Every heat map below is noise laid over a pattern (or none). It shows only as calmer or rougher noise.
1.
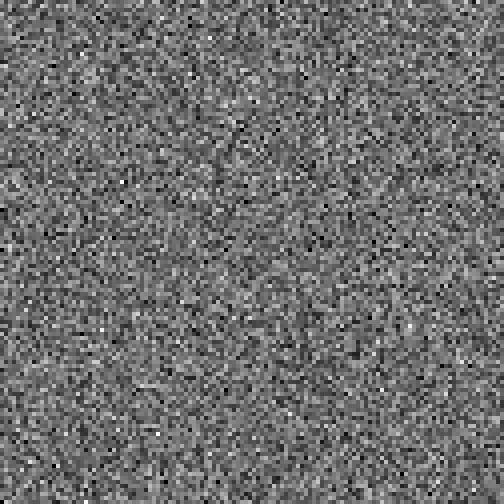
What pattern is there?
only noise
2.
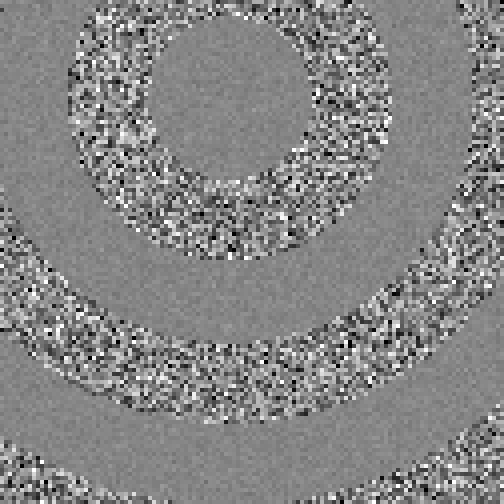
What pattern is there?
rings round one point
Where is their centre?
top middle
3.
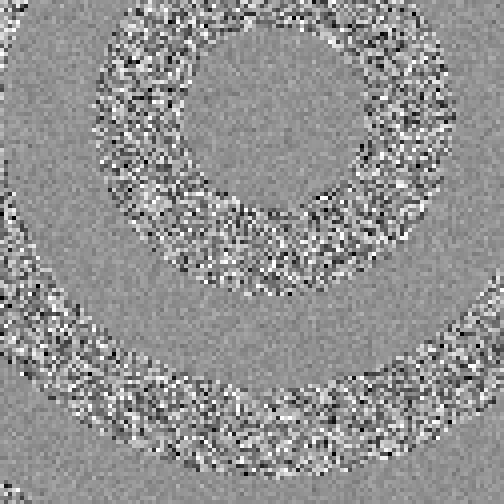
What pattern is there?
rings round one point
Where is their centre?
top middle
